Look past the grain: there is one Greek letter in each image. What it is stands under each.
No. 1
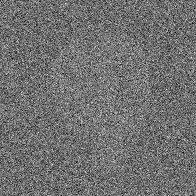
phi
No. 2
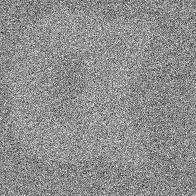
alpha
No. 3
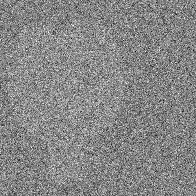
phi
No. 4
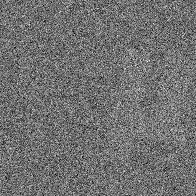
mu
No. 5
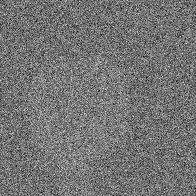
phi
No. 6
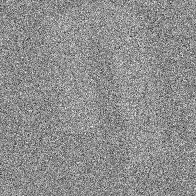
eta
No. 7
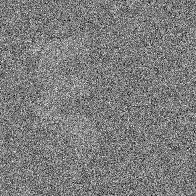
xi
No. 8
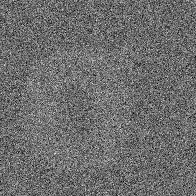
sigma
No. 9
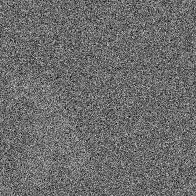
lambda
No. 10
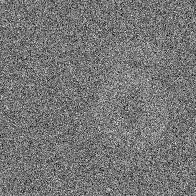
delta
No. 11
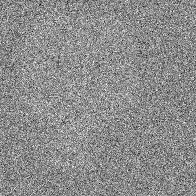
phi
